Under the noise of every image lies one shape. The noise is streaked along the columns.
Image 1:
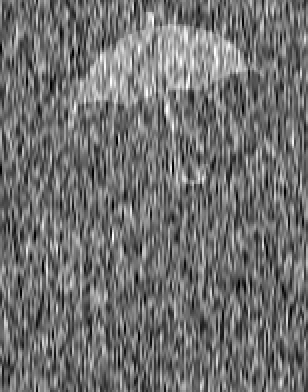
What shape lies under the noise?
umbrella
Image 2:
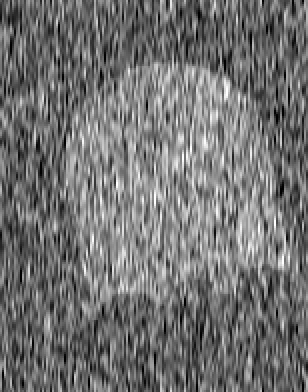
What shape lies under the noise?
ghost
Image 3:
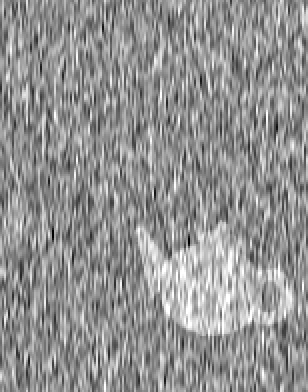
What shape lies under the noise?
teapot
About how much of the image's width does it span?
half
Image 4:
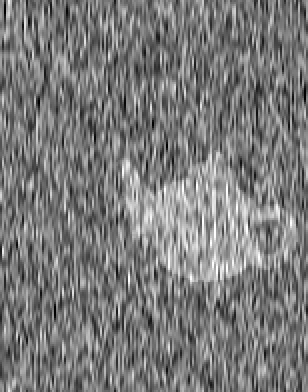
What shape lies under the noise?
teapot
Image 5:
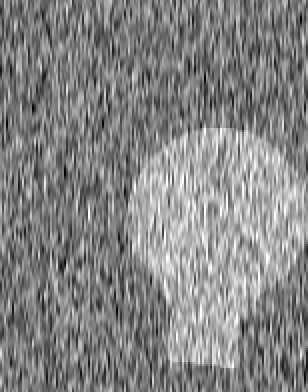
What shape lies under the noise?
light bulb
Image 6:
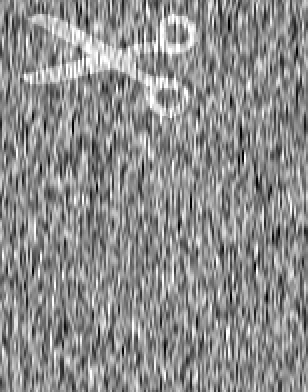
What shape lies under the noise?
pair of scissors
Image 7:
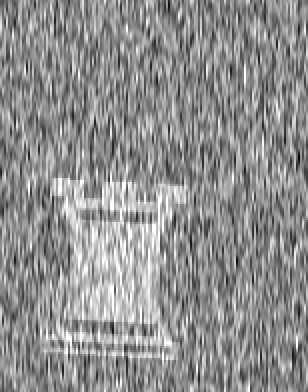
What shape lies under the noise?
chess rook
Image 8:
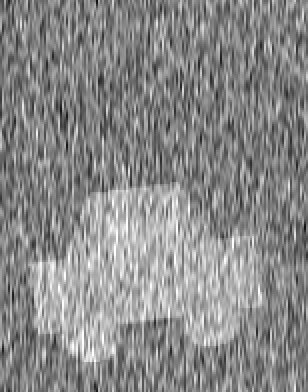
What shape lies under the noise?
car
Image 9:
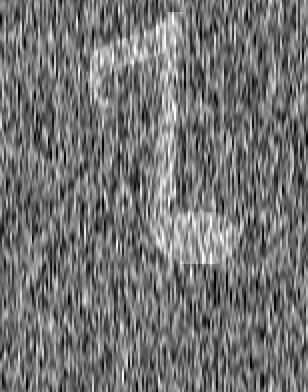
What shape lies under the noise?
musical note
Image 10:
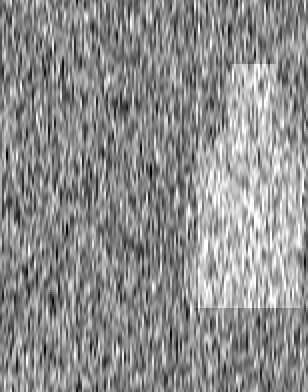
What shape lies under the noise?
bottle
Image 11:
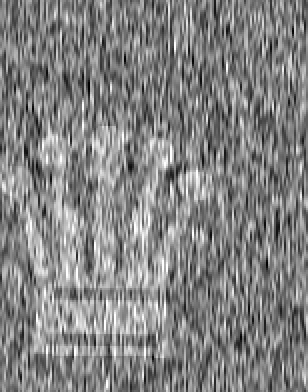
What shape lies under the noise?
chess queen
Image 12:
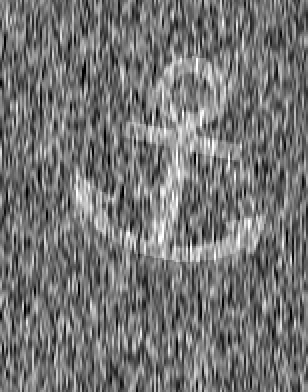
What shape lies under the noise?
anchor
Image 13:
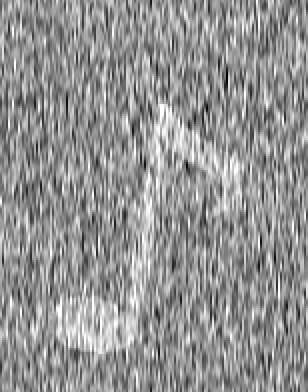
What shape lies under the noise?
musical note
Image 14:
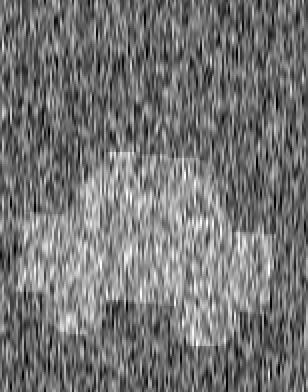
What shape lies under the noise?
car
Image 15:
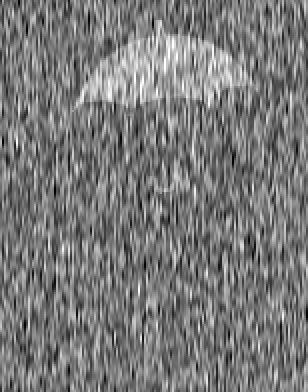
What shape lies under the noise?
umbrella
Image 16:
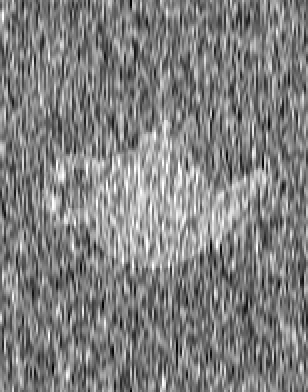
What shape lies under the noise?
teapot
